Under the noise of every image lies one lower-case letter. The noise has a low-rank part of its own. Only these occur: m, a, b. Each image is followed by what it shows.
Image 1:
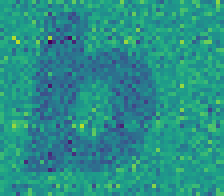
b
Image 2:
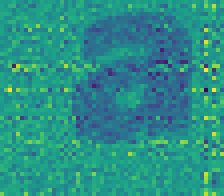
a
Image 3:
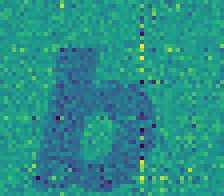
b
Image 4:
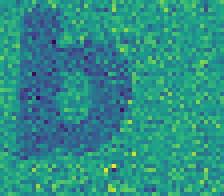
b
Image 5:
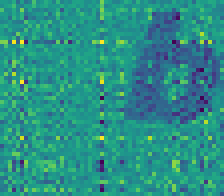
b
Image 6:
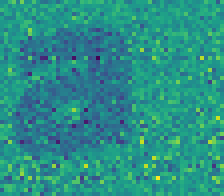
a
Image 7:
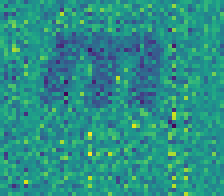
m
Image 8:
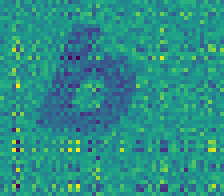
b
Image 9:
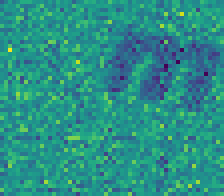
m
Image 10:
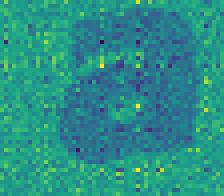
a
